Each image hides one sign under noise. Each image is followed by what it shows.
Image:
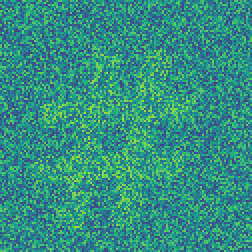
light hash sign
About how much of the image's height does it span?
two thirds
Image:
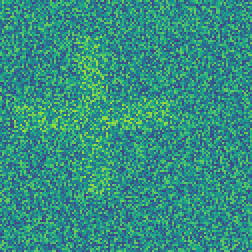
light plus sign
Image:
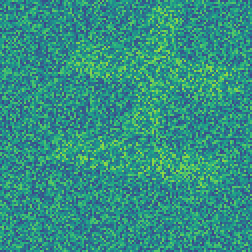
light plus-minus sign
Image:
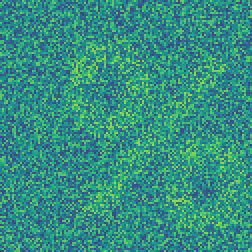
light percent sign
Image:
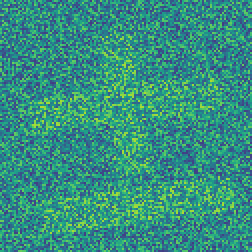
light plus-minus sign
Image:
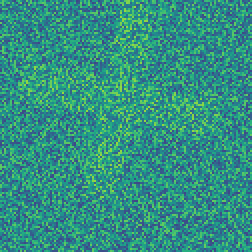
light plus sign
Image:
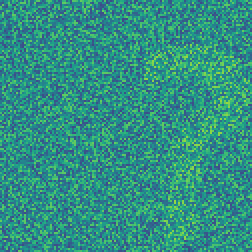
light question mark
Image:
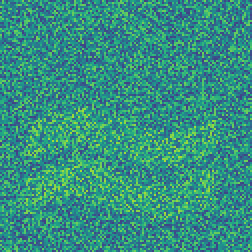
light approximately sign
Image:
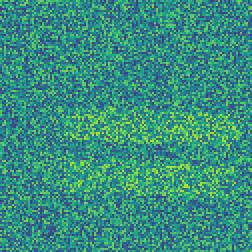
light equals sign
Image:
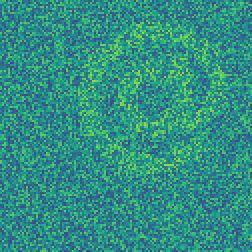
light at sign
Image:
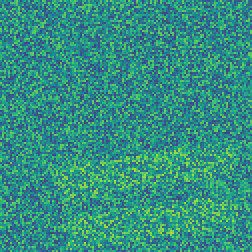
light equals sign
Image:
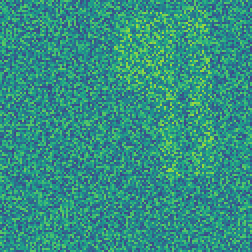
light pilcrow
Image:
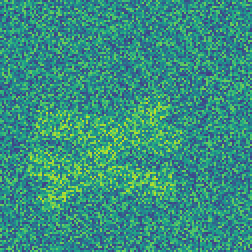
light not-equal sign
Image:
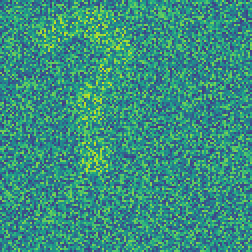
light question mark
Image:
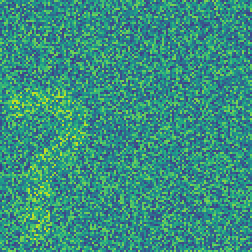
light question mark
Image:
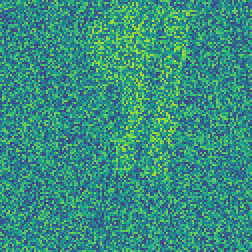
light pilcrow
